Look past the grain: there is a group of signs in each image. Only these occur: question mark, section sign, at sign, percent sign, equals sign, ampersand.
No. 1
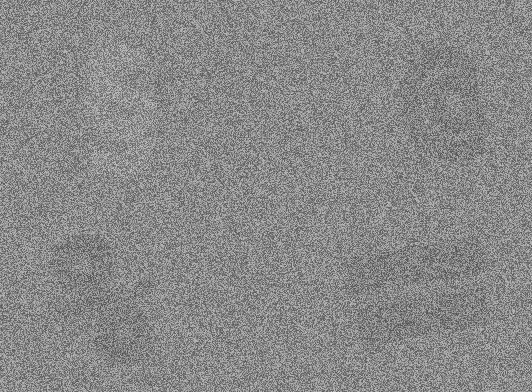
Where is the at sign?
top right
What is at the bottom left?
percent sign
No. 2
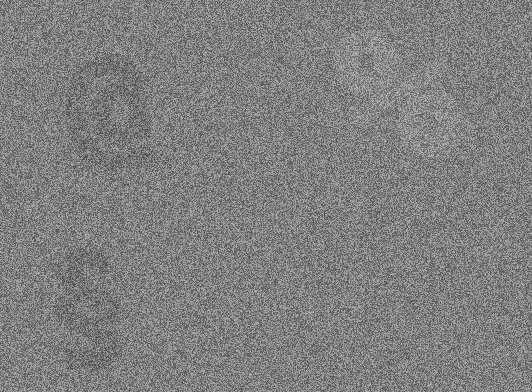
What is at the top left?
at sign
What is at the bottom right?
nothing
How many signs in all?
3
